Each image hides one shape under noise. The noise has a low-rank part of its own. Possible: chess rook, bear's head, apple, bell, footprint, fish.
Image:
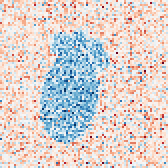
footprint
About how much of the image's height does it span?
two thirds
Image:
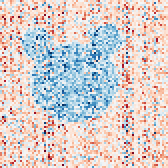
bear's head
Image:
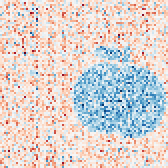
apple
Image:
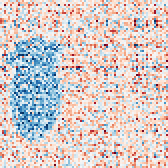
footprint
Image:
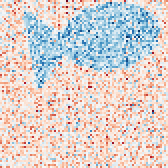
fish
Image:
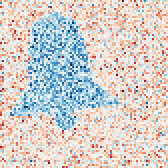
bell
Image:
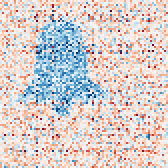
bell
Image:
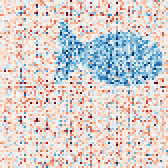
fish
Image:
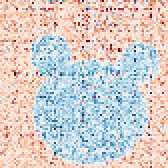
bear's head
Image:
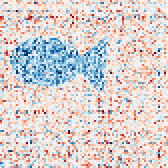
fish
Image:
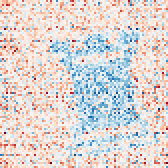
chess rook
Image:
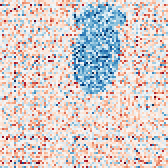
footprint
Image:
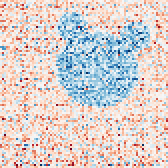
bear's head
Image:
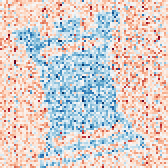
chess rook
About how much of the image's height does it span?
nearly all
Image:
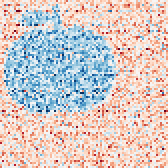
apple
